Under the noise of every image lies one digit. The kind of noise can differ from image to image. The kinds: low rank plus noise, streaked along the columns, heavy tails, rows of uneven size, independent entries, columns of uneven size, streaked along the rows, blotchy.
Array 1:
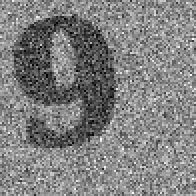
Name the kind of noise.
independent entries
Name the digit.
9
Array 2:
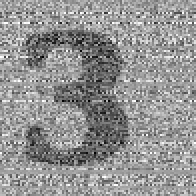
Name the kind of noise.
rows of uneven size
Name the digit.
3
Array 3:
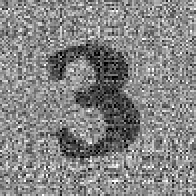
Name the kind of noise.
low rank plus noise
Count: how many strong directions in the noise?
three or four
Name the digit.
3
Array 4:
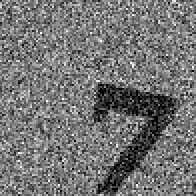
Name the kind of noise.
independent entries
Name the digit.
7
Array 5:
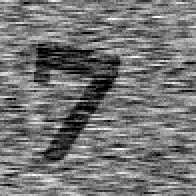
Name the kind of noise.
streaked along the rows
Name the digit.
7
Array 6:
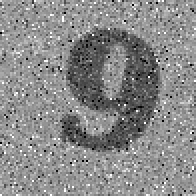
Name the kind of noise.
heavy tails
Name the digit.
9
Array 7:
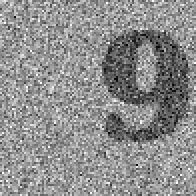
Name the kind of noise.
independent entries
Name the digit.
9
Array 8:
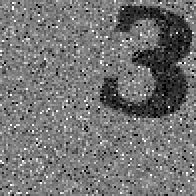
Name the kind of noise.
heavy tails
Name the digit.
3
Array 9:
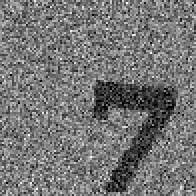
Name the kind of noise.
independent entries
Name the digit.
7
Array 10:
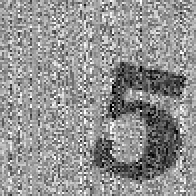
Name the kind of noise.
columns of uneven size
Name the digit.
5
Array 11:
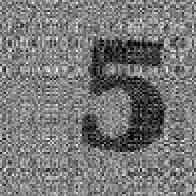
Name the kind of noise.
low rank plus noise
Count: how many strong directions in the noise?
two
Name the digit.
5
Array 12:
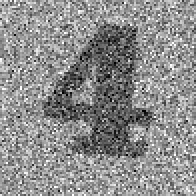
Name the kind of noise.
independent entries
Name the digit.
4
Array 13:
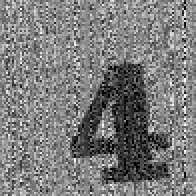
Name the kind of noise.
columns of uneven size
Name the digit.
4
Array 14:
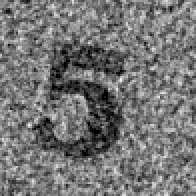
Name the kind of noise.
blotchy
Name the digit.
5
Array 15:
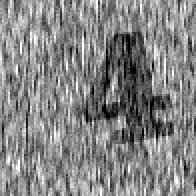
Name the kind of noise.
streaked along the columns
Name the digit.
4
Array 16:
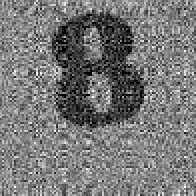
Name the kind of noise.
low rank plus noise
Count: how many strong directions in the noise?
three or four
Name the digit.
8
